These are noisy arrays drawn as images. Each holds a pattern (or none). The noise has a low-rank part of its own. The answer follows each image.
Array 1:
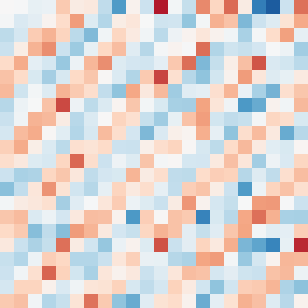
diagonal stripes
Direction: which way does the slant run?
bottom left to top right
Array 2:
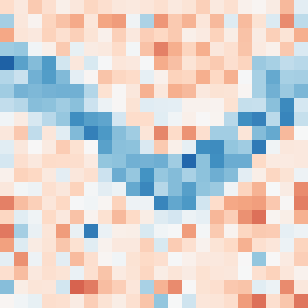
a wavy band
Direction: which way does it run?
left to right
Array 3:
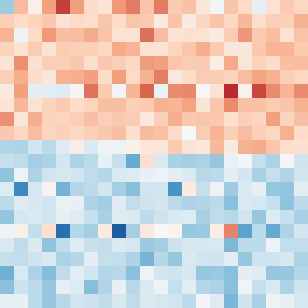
a sharp edge
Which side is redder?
top
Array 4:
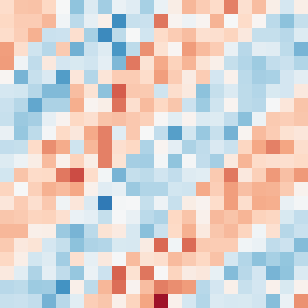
diagonal stripes
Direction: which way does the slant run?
bottom left to top right
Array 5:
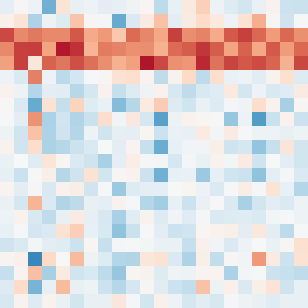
one horizontal stripe
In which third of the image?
top
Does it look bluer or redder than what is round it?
redder
